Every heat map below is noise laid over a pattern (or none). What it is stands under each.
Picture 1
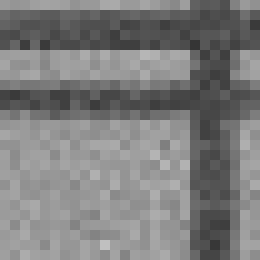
bands of rows crossing bands of columns
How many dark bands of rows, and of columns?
2 and 1
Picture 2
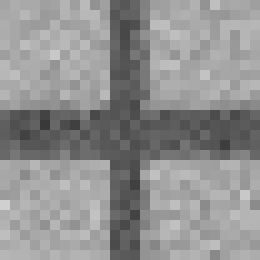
bands of rows crossing bands of columns
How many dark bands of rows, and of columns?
1 and 1
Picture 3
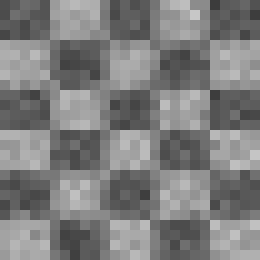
a checkerboard
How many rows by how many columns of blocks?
6 by 5
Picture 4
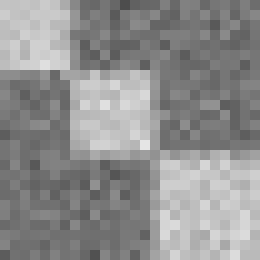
blocks along the diagonal
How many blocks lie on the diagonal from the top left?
3
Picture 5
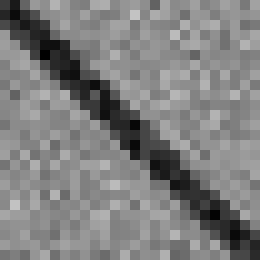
a diagonal band
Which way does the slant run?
top left to bottom right
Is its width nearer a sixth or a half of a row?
a sixth
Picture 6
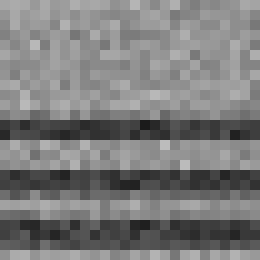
bands of rows
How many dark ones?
3
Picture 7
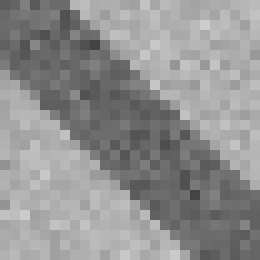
a diagonal band
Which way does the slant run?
top left to bottom right
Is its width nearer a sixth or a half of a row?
a half
